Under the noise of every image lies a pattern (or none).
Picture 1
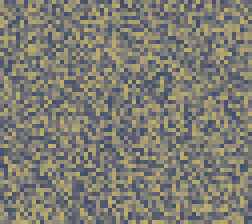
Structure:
only noise
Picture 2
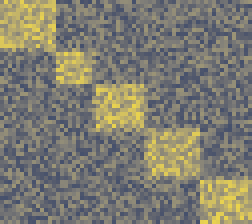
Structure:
blocks along the diagonal
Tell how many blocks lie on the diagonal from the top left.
5
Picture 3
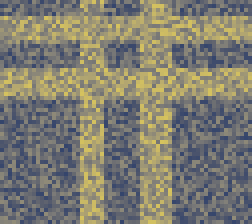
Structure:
bands of rows crossing bands of columns
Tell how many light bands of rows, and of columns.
2 and 2
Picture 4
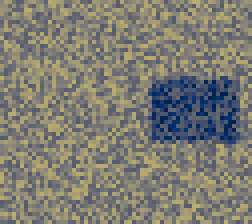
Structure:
one block
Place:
middle right
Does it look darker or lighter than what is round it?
darker
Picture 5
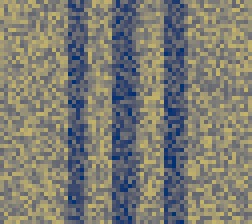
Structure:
bands of columns
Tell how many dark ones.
3
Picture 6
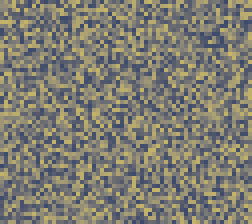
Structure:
only noise
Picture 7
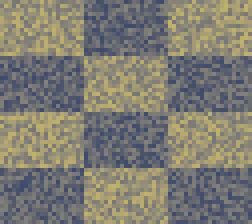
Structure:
a checkerboard
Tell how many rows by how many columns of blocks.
4 by 3
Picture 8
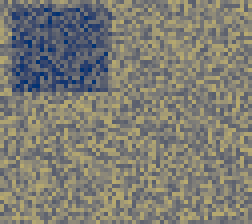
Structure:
one block
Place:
top left
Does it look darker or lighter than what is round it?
darker
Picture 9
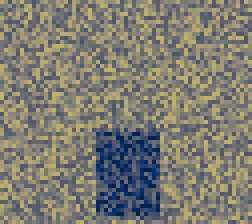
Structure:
one block
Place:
bottom middle
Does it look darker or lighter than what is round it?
darker
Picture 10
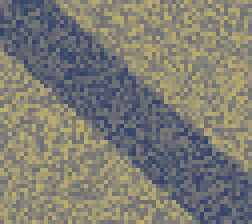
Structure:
a diagonal band
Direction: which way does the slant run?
top left to bottom right
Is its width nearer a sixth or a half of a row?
a half
